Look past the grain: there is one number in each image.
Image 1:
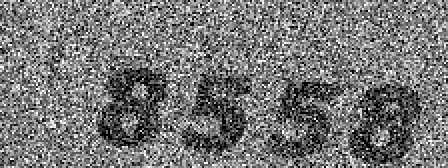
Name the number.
8558
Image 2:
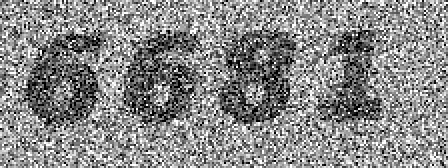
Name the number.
6681
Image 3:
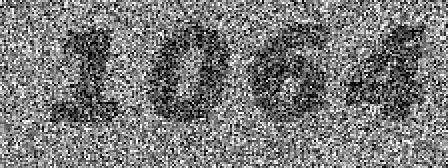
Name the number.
1064
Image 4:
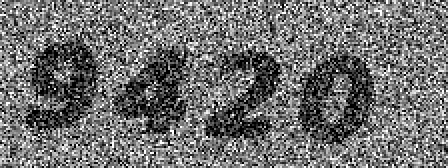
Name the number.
9420
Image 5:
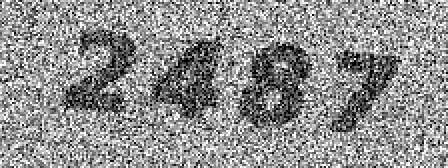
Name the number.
2487
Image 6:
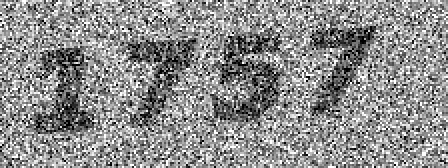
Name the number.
1757
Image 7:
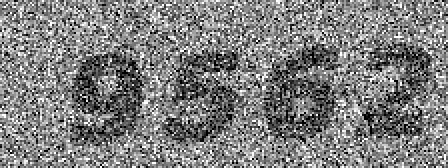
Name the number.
9562
